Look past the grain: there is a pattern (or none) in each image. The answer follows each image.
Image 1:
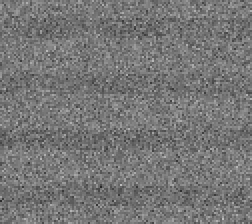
horizontal stripes
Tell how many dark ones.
4
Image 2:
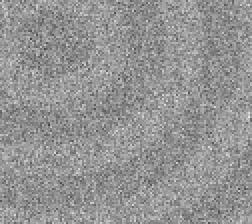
rings round one point
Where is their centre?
top left
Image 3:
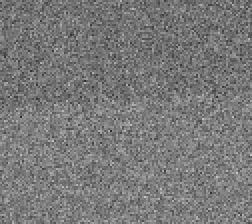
a sharp edge
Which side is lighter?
bottom
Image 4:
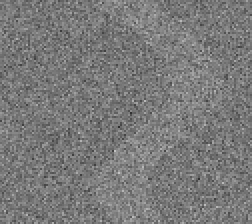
a wavy band
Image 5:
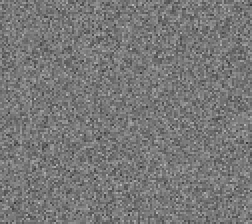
only noise
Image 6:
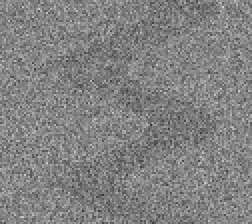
a wavy band
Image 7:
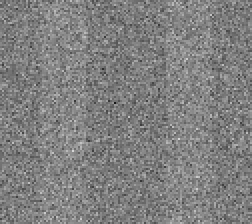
vertical stripes
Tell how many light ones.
2
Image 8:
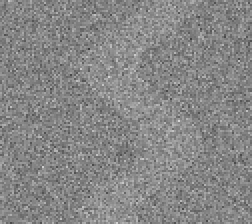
a wavy band
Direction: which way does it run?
top to bottom
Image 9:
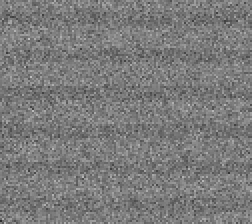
horizontal stripes
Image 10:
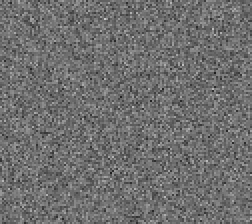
only noise
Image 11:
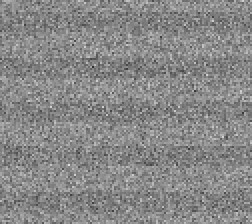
horizontal stripes
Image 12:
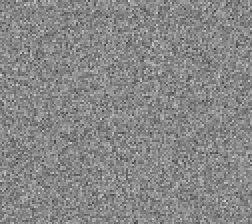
only noise
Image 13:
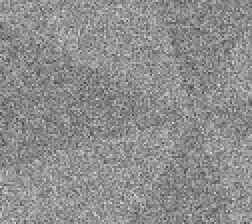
spokes from one point
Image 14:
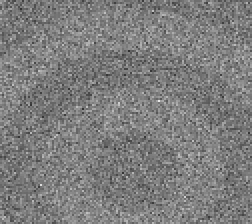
rings round one point
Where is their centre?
bottom middle
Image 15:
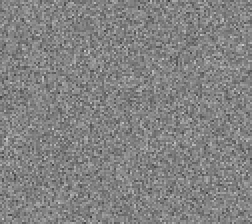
only noise
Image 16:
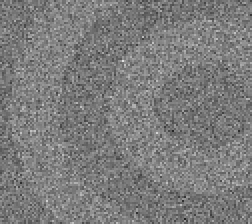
rings round one point
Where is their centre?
middle right
